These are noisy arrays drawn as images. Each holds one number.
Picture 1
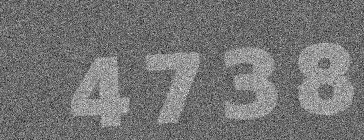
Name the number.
4738
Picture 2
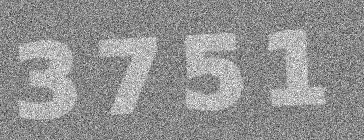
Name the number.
3751
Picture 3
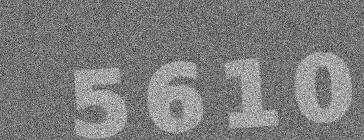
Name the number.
5610
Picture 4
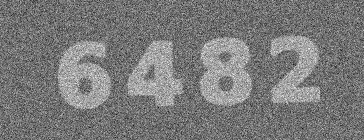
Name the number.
6482
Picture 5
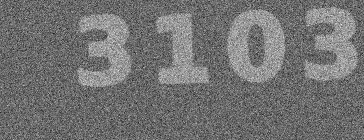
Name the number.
3103
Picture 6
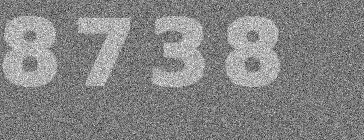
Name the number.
8738
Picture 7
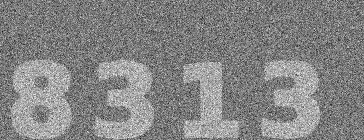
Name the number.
8313
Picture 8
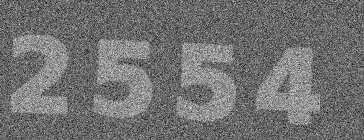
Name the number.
2554
